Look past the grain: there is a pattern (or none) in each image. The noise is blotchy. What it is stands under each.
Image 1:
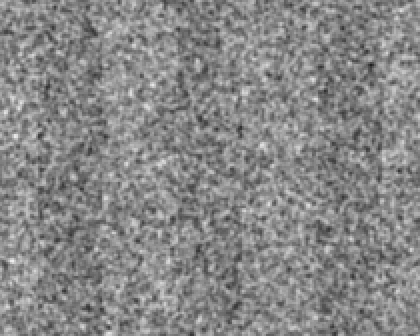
vertical stripes
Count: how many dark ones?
3
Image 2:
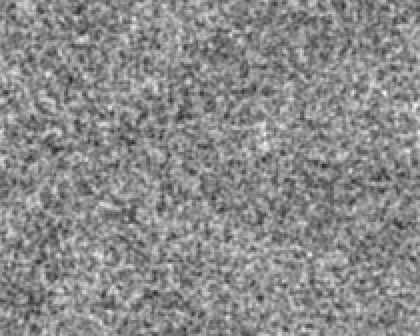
spokes from one point
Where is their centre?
middle left
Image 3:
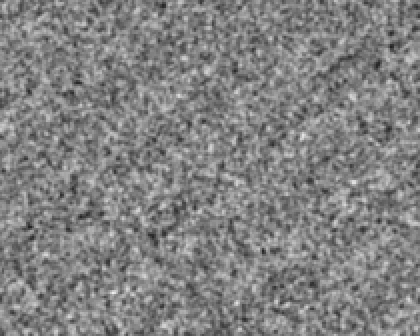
diagonal stripes
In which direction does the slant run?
bottom left to top right
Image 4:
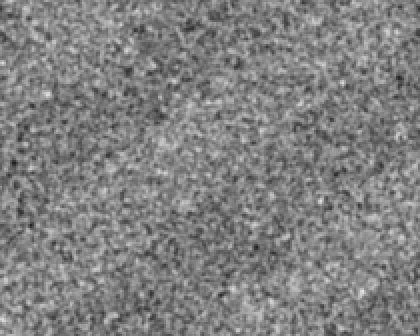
diagonal stripes
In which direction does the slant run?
bottom left to top right
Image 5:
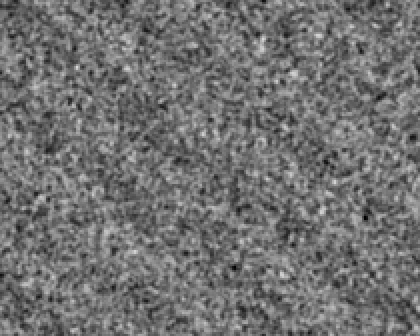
diagonal stripes
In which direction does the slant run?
top left to bottom right
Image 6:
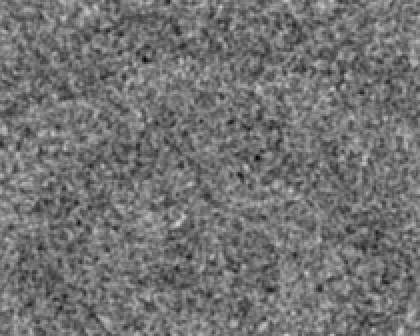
rings round one point
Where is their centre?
bottom middle
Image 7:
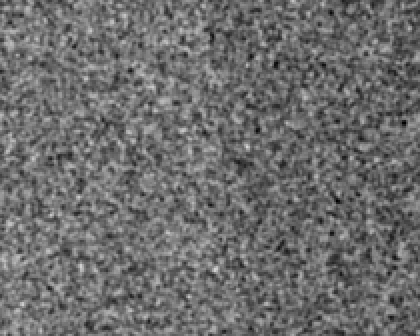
a sharp edge
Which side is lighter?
left
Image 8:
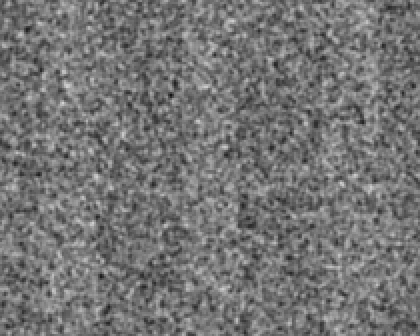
vertical stripes
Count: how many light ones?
3
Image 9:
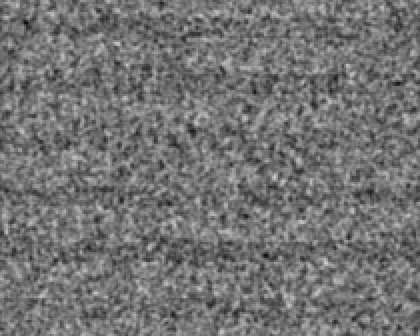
horizontal stripes
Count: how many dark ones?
6
